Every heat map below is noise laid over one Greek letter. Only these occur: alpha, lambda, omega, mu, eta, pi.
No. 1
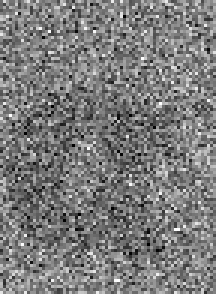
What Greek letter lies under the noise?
alpha
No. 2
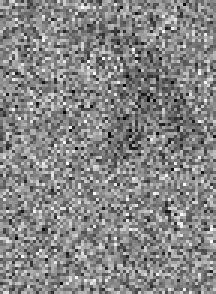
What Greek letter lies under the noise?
lambda
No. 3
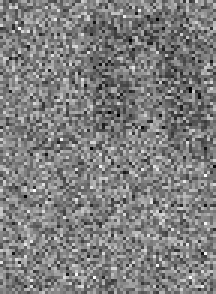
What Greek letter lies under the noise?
eta
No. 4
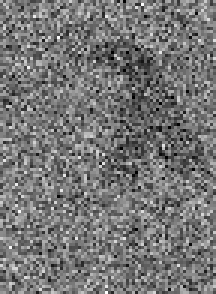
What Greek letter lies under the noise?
lambda
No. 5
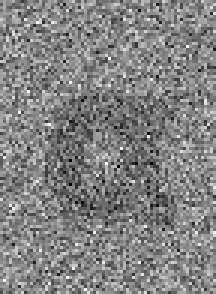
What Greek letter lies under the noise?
alpha
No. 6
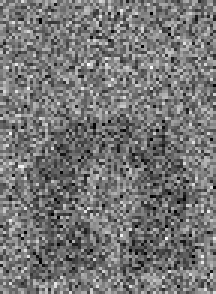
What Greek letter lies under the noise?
omega
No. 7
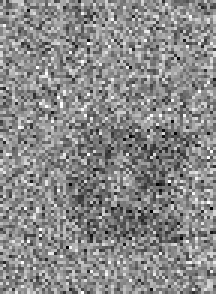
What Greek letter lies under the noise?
alpha
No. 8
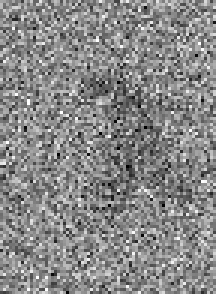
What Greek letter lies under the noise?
lambda
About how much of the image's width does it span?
half
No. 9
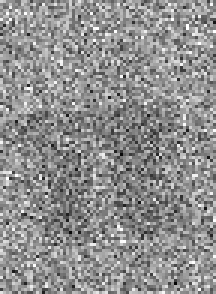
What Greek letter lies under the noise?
pi
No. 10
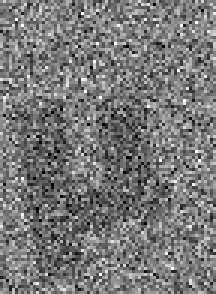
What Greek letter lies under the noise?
mu
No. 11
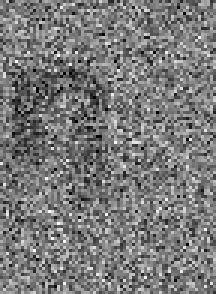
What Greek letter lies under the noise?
eta
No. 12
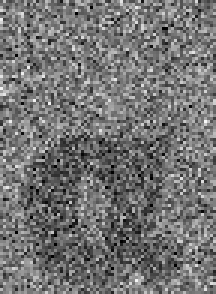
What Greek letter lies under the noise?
alpha
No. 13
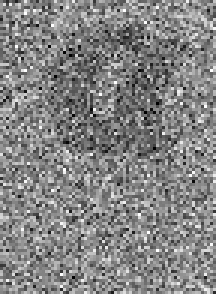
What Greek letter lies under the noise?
alpha
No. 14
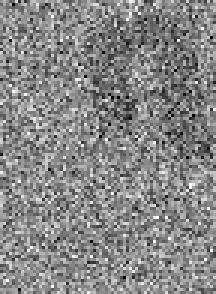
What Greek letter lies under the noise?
eta
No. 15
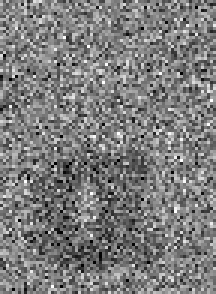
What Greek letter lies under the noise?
alpha
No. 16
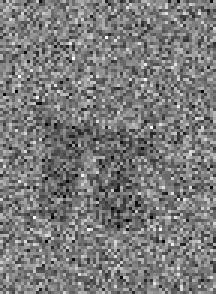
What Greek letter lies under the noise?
pi
